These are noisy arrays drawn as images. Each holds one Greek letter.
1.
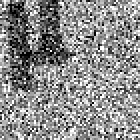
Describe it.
dark mu
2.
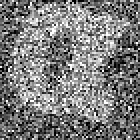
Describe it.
light alpha
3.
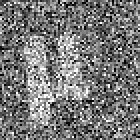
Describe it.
light mu
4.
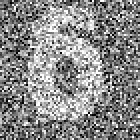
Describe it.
light delta
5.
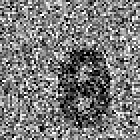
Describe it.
dark theta
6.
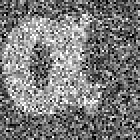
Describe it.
light alpha
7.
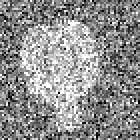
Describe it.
light phi
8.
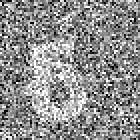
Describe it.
light delta
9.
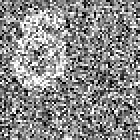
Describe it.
light delta
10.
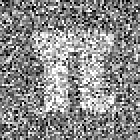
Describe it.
light pi
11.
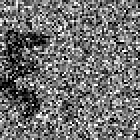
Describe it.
dark xi
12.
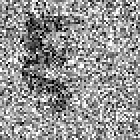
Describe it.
dark xi
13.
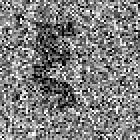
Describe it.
dark xi
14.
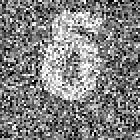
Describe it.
light delta
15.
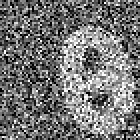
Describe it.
light theta
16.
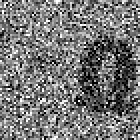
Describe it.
dark omega
